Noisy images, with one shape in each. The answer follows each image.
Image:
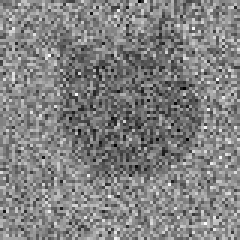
cat's head
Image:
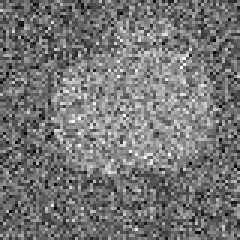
apple
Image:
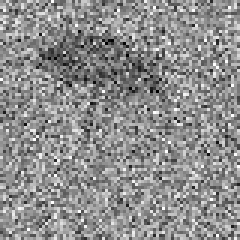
umbrella
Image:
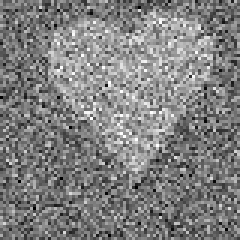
heart
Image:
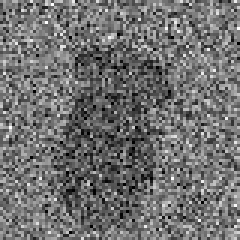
footprint
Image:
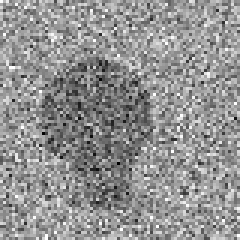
light bulb
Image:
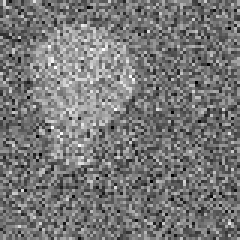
light bulb
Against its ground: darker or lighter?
lighter
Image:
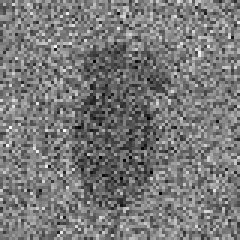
footprint
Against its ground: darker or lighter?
darker
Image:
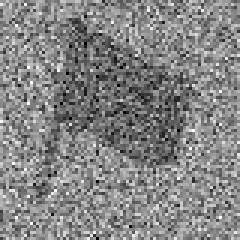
flag
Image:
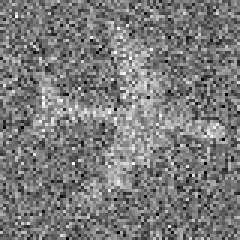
airplane
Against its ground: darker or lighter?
lighter
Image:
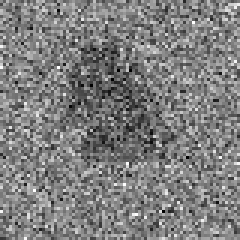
chess knight
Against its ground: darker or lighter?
darker
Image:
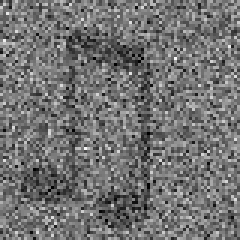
pair of musical notes
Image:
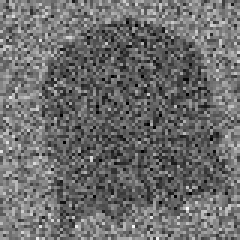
ghost
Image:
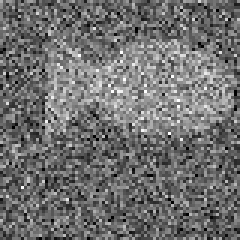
fish
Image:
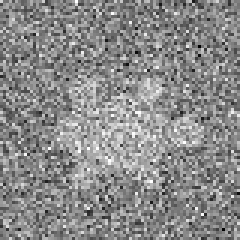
turtle
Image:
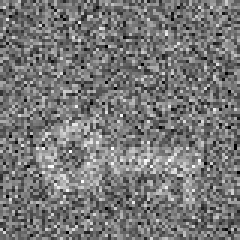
key
